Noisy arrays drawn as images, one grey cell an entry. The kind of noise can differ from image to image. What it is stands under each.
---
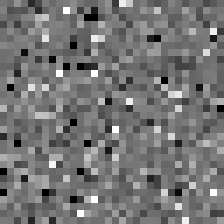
heavy tails
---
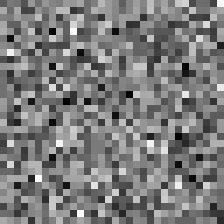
independent entries
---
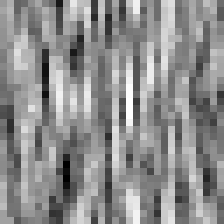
streaked along the columns
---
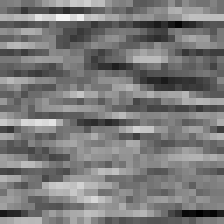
streaked along the rows
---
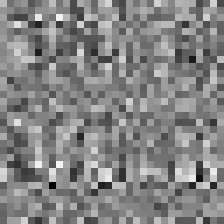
low rank plus noise
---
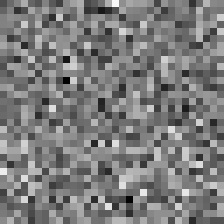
independent entries
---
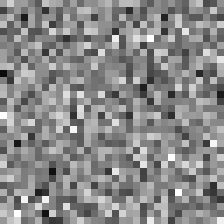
independent entries
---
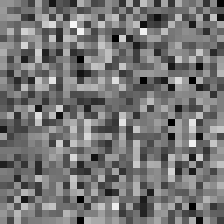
low rank plus noise
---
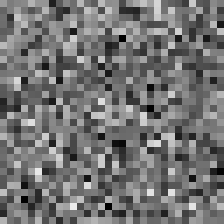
independent entries
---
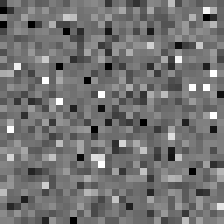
heavy tails
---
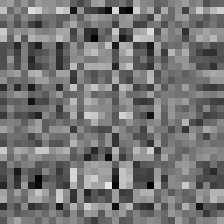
low rank plus noise
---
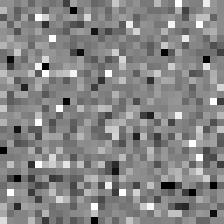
heavy tails
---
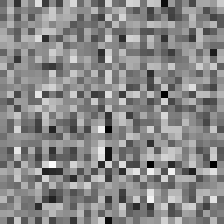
low rank plus noise
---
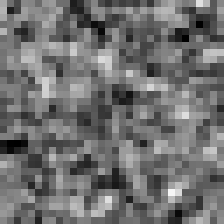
blotchy
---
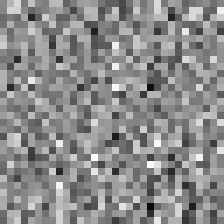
low rank plus noise
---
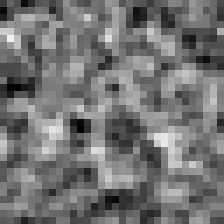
blotchy
